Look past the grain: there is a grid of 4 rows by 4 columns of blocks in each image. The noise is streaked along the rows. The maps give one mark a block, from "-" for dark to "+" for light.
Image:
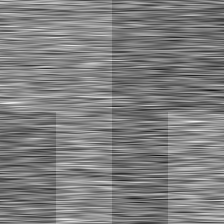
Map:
+ + - -
+ + - -
- + - +
- + - +
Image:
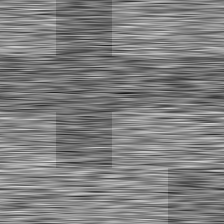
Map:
+ - + +
- - - -
+ - + +
+ + + -
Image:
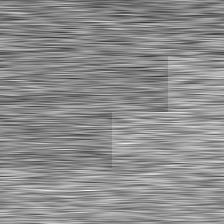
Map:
- - - -
- - - +
- - + +
+ + + +
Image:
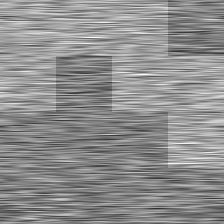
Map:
+ + + -
+ - + +
- - - +
- - - -
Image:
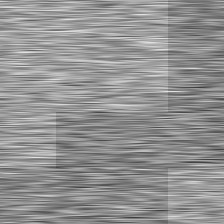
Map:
+ + + -
+ + + -
+ - - -
- - - +
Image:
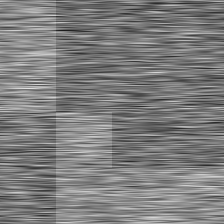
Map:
+ - - -
+ - - -
- + - -
- + + +
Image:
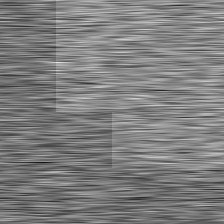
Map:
- + + +
- + + +
- - + +
- - - -
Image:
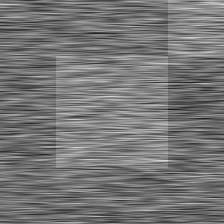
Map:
- - - +
- + + -
- + + -
- - - -
